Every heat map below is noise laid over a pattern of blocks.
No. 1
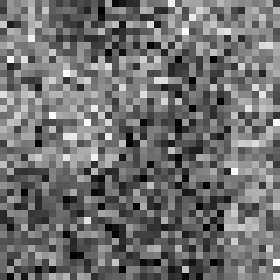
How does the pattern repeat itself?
no symmetry
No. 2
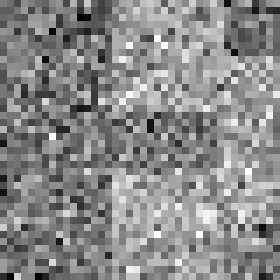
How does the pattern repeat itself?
top and bottom mirror each other
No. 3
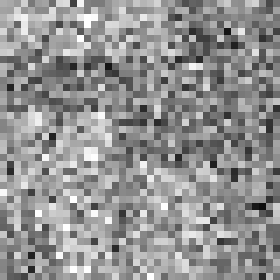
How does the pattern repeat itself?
no symmetry
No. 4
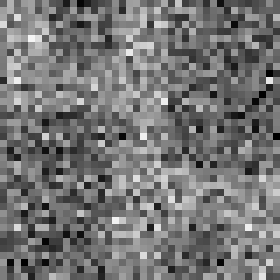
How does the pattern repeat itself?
the same after a half turn
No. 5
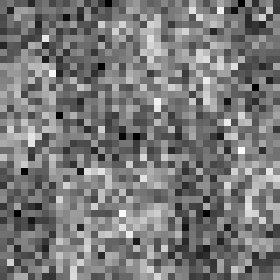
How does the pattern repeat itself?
the same after a half turn
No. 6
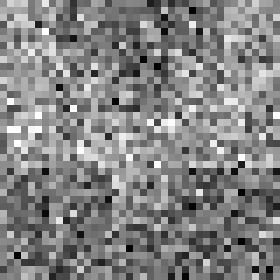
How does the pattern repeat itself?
left and right mirror each other
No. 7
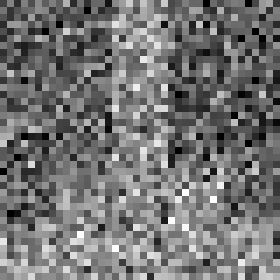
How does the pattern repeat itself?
left and right mirror each other
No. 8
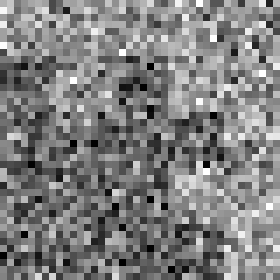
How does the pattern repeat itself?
mirrored about the diagonal from the bottom left
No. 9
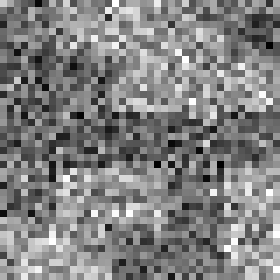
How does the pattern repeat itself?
no symmetry
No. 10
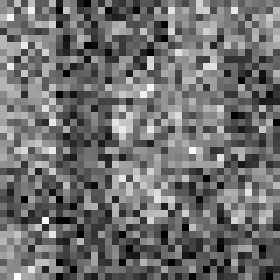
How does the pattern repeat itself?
no symmetry
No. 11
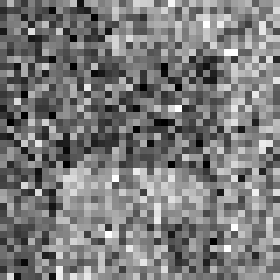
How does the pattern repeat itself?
no symmetry
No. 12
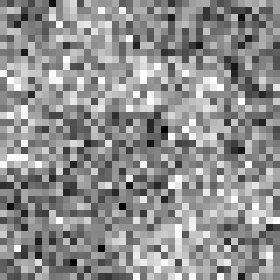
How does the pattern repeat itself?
mirrored about the diagonal from the bottom left
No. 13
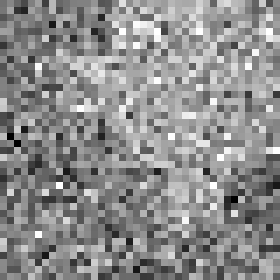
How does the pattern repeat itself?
mirrored about the diagonal from the bottom left
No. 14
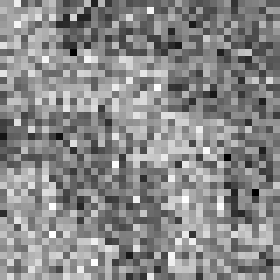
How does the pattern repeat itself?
mirrored about the diagonal from the bottom left
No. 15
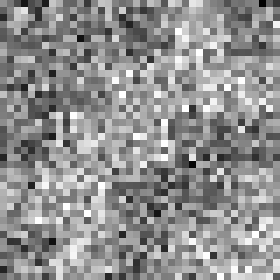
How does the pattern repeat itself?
mirrored about the diagonal from the top left
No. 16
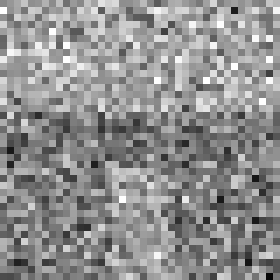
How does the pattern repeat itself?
left and right mirror each other
